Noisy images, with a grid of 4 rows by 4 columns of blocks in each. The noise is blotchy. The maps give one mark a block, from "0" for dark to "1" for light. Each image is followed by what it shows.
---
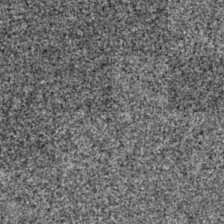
0 0 0 1
0 0 1 0
0 1 1 1
1 1 1 1
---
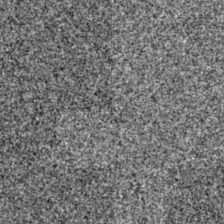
0 0 1 1
0 0 1 1
0 1 1 1
0 0 1 0
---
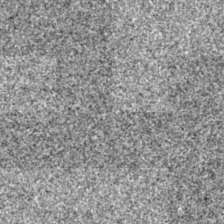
0 0 1 1
1 0 1 0
0 0 0 0
1 1 1 0
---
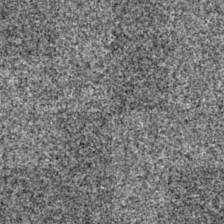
0 1 0 1
1 1 0 1
1 0 1 1
0 0 1 0
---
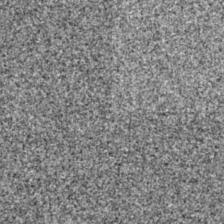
0 0 1 1
0 0 1 1
0 0 0 0
0 0 0 0
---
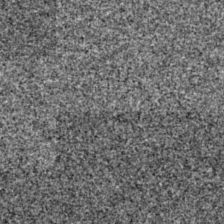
0 1 1 1
1 1 1 1
1 0 0 0
0 0 0 0
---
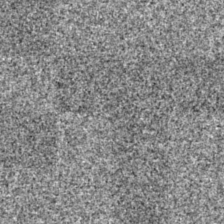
0 1 1 1
1 0 0 0
0 1 0 1
1 1 0 1
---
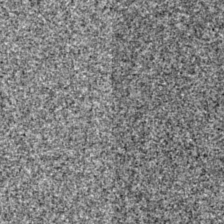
1 1 0 0
1 1 0 0
1 1 0 0
1 1 0 0
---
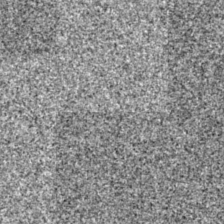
0 1 1 0
1 1 1 0
1 0 0 0
1 0 0 0
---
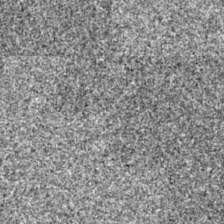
0 0 1 1
1 0 0 0
1 1 0 0
1 1 1 0
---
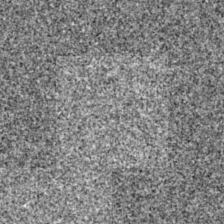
0 0 0 0
0 1 1 0
0 1 1 0
1 1 0 0
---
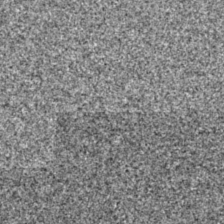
1 1 1 1
1 1 1 1
1 0 0 0
0 0 0 0
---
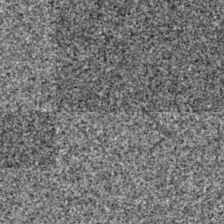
1 0 0 0
1 0 0 0
0 1 1 1
1 1 1 1
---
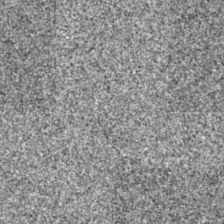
0 1 1 0
0 1 1 0
1 1 1 1
1 1 0 0
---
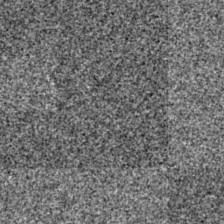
0 0 0 1
1 0 0 1
0 0 0 1
1 1 1 0
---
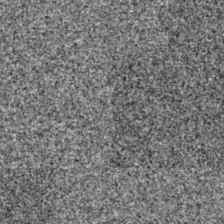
1 1 1 0
1 1 0 0
1 1 0 0
0 1 1 1
